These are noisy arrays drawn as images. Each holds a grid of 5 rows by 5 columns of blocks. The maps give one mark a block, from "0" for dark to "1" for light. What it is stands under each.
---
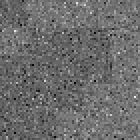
0 1 1 1 1
1 0 0 0 1
0 0 0 0 1
0 0 0 1 1
0 0 1 1 1
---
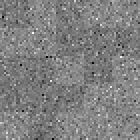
0 1 0 1 1
1 1 0 0 0
0 0 1 0 1
0 0 0 1 1
1 0 1 1 1
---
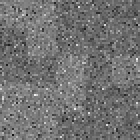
1 1 0 0 0
0 1 0 0 0
0 0 1 0 1
1 1 1 0 0
1 1 0 0 0
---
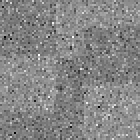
0 0 1 1 1
0 0 1 0 0
1 1 0 0 0
1 1 0 1 1
0 0 0 1 1
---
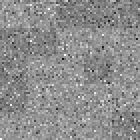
1 1 0 0 0
0 0 1 1 1
0 1 1 0 1
0 1 1 1 1
1 1 1 1 0
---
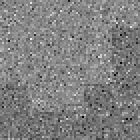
1 1 1 1 1
1 1 1 1 0
1 1 1 1 0
0 1 1 0 0
0 0 0 0 0
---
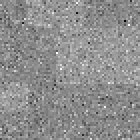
0 1 1 0 0
0 0 1 1 1
0 0 1 1 1
1 0 0 0 0
0 0 0 0 0
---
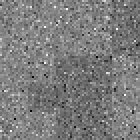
1 1 1 1 0
1 1 1 1 0
1 1 0 0 1
1 0 0 0 1
1 1 0 0 1
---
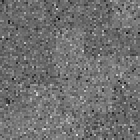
0 0 0 0 1
0 0 1 0 0
0 0 1 1 1
0 1 1 1 0
1 1 1 0 0
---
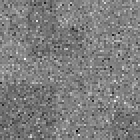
1 0 1 1 1
1 0 0 1 1
1 1 1 1 1
0 0 1 1 1
0 0 1 1 0
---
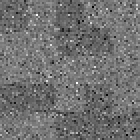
0 1 0 1 1
1 1 0 0 1
1 1 1 1 1
0 0 1 0 1
1 1 0 0 0
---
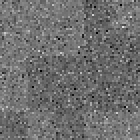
1 1 1 0 1
1 1 1 0 0
1 0 0 0 0
1 0 0 0 0
0 1 0 1 1
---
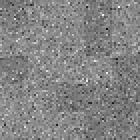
0 1 1 0 1
1 1 1 0 1
0 1 1 1 0
1 1 0 0 0
1 1 1 0 0
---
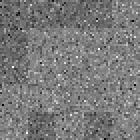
0 0 0 0 1
0 1 1 1 1
0 1 1 1 1
1 1 1 1 1
1 0 1 0 1
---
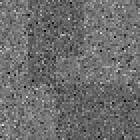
1 0 0 1 1
1 0 0 1 1
1 0 1 1 1
1 1 0 0 0
1 1 0 0 0
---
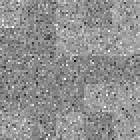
1 0 1 0 1
0 0 1 1 1
0 0 0 0 0
0 0 0 1 1
1 0 1 0 1
